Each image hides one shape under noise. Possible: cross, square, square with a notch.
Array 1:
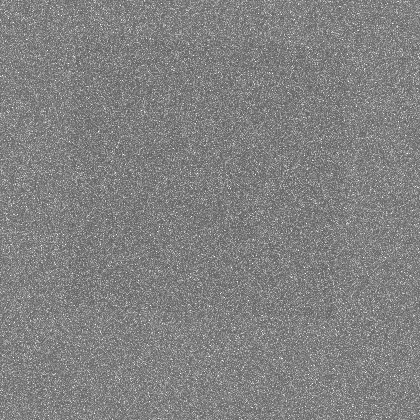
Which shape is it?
square
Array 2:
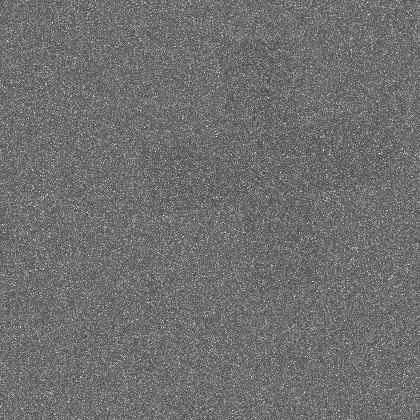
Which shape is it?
cross
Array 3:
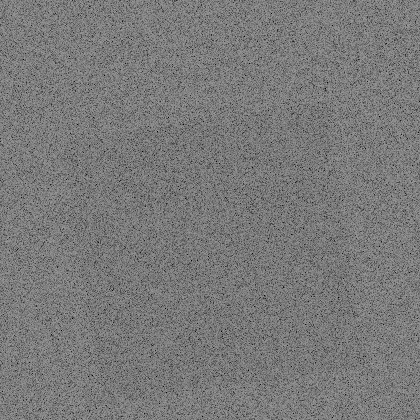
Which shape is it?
square
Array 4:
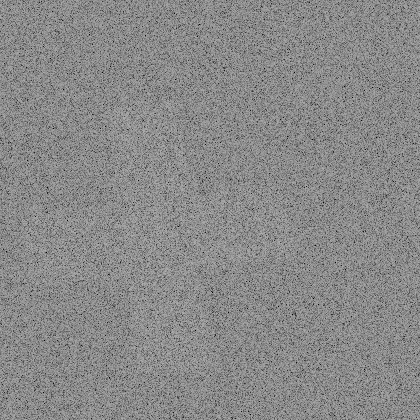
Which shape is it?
cross
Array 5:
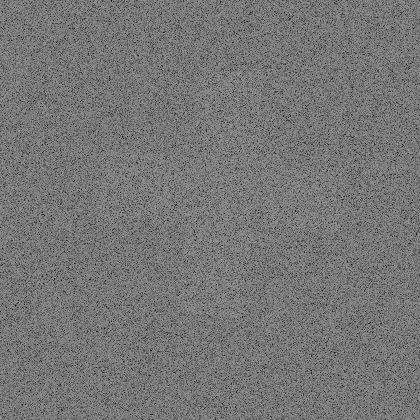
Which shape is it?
cross
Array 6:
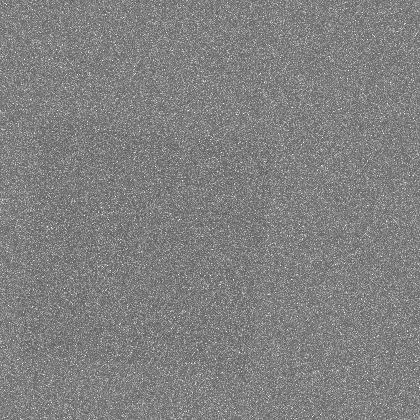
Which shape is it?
square
